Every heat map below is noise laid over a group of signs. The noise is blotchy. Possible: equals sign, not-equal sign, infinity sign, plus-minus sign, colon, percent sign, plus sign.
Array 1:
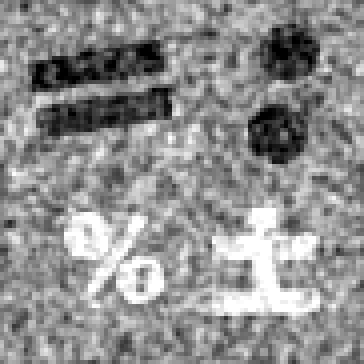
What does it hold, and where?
top left: dark equals sign; top right: dark colon; bottom left: light percent sign; bottom right: light plus-minus sign
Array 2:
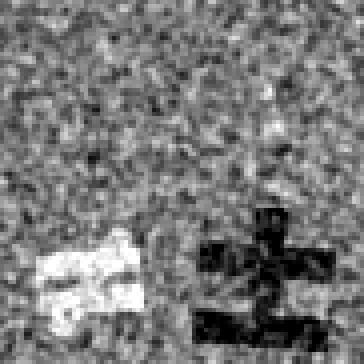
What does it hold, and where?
bottom left: light not-equal sign; bottom right: dark plus-minus sign
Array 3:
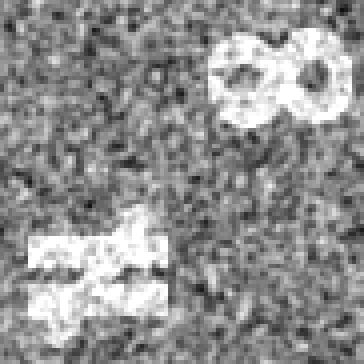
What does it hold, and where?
top right: light infinity sign; bottom left: light not-equal sign
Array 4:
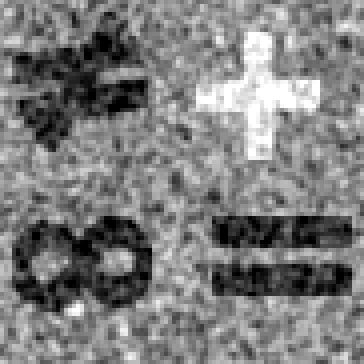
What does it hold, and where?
top left: dark not-equal sign; top right: light plus sign; bottom left: dark infinity sign; bottom right: dark equals sign
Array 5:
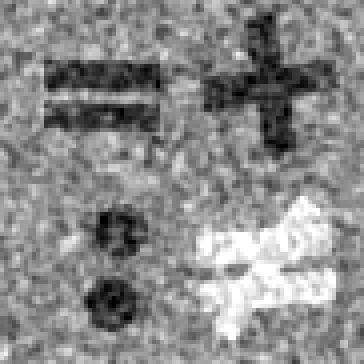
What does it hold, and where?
top left: dark equals sign; top right: dark plus sign; bottom left: dark colon; bottom right: light not-equal sign
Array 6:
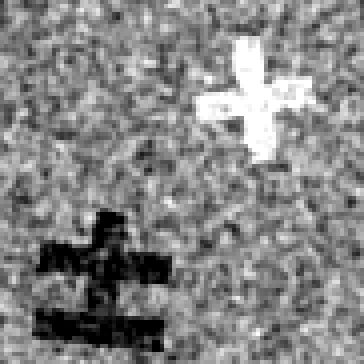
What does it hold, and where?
top right: light plus sign; bottom left: dark plus-minus sign
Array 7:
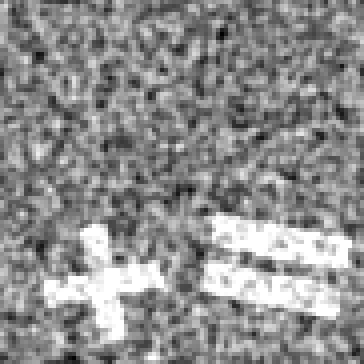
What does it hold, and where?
bottom left: light plus sign; bottom right: light equals sign
